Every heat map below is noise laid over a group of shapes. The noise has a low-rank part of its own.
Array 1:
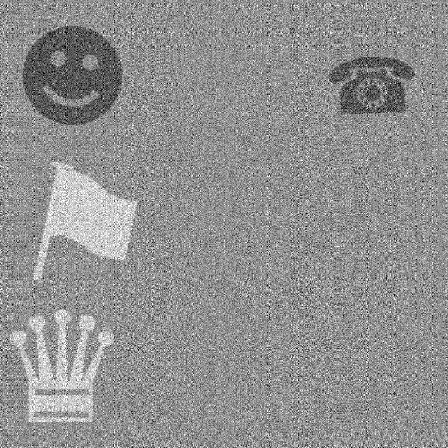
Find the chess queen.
bottom left
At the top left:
smiling face
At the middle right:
nothing
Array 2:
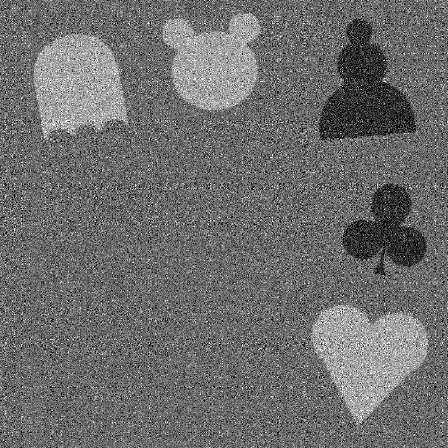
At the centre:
nothing
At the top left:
ghost
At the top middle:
bear's head
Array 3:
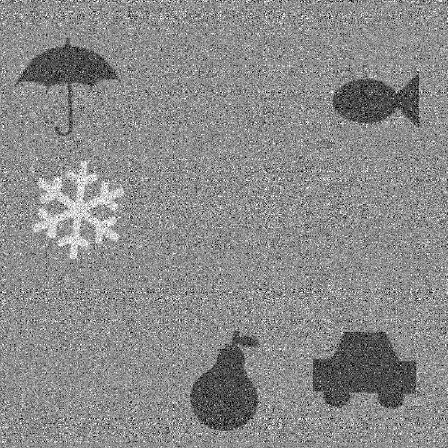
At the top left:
umbrella
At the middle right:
nothing
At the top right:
fish
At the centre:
nothing
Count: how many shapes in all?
5
